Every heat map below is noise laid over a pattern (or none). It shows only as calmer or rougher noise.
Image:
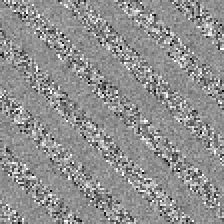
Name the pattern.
diagonal stripes
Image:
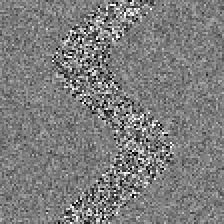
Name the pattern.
a wavy band
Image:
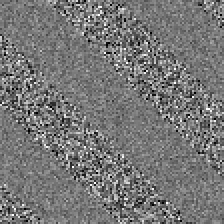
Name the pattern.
diagonal stripes
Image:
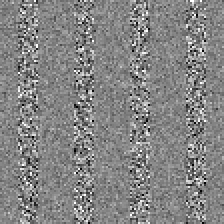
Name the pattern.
vertical stripes
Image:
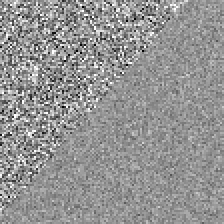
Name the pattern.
a sharp edge
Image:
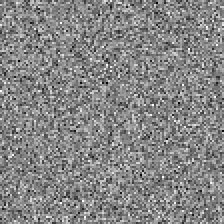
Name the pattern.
only noise
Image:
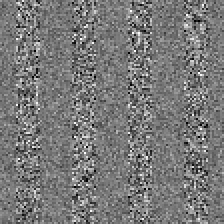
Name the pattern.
vertical stripes
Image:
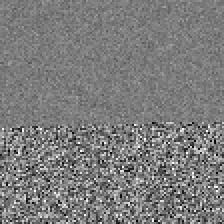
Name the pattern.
a sharp edge
